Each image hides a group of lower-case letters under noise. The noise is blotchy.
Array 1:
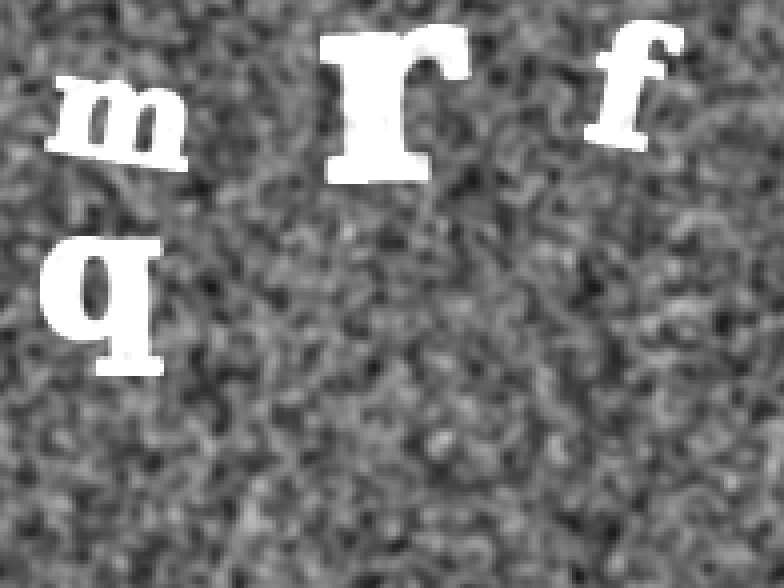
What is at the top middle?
r
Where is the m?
top left
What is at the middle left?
q
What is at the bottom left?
nothing
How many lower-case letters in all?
4
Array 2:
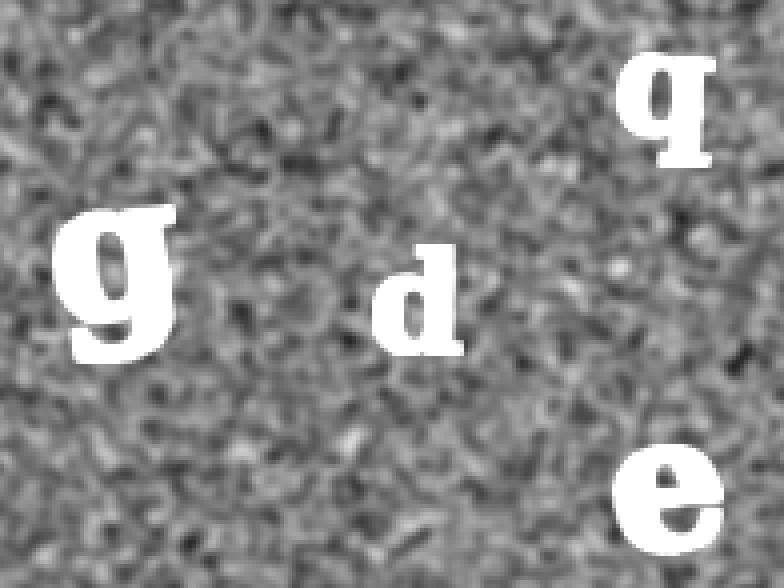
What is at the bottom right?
e
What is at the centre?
d
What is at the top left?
nothing
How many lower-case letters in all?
4
